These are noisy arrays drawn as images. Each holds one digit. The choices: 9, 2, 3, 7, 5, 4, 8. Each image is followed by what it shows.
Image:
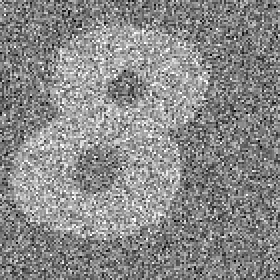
8
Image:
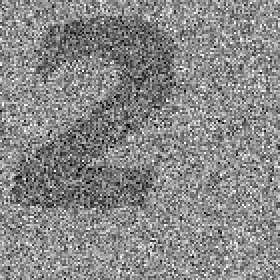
2
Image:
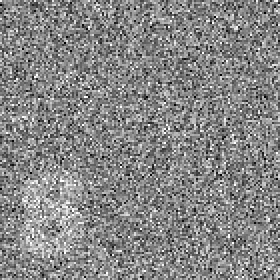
8
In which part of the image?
bottom left
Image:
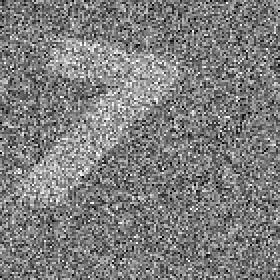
7
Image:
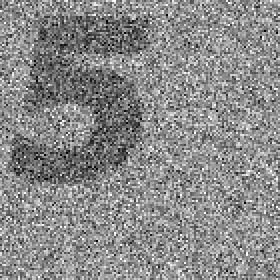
5
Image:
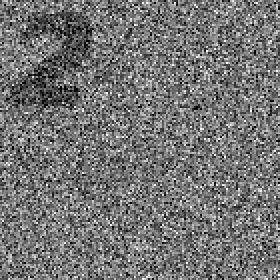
2
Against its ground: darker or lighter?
darker
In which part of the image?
top left
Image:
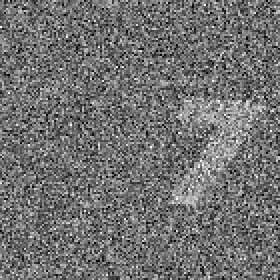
7
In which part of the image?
middle right
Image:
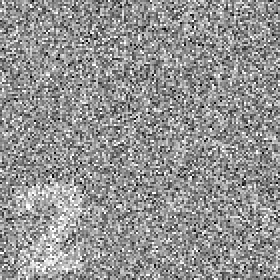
2
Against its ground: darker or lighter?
lighter
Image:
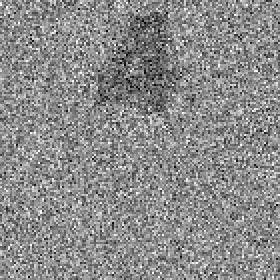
4
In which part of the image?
top middle
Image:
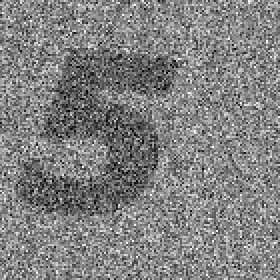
5
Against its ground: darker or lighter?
darker
